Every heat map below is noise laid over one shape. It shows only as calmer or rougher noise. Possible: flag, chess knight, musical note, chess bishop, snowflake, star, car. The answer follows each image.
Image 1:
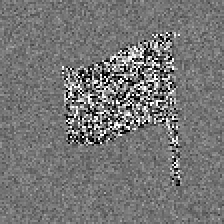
flag
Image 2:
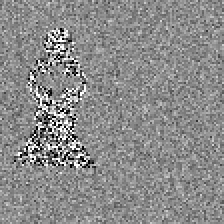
chess bishop
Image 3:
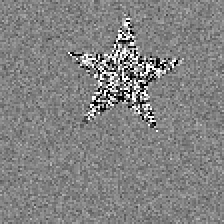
star
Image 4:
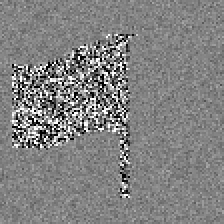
flag
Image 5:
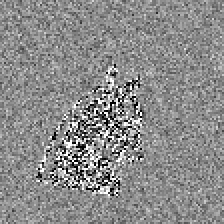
chess knight
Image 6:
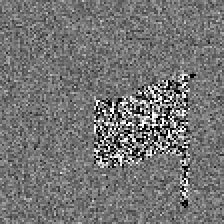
flag
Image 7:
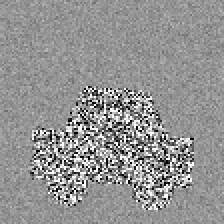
car
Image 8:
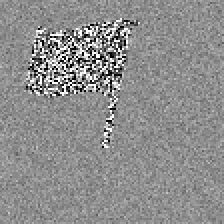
flag
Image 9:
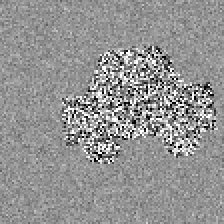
car
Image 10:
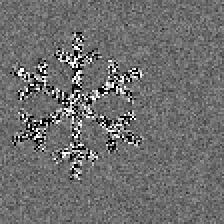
snowflake
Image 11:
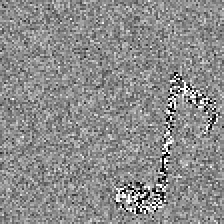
musical note
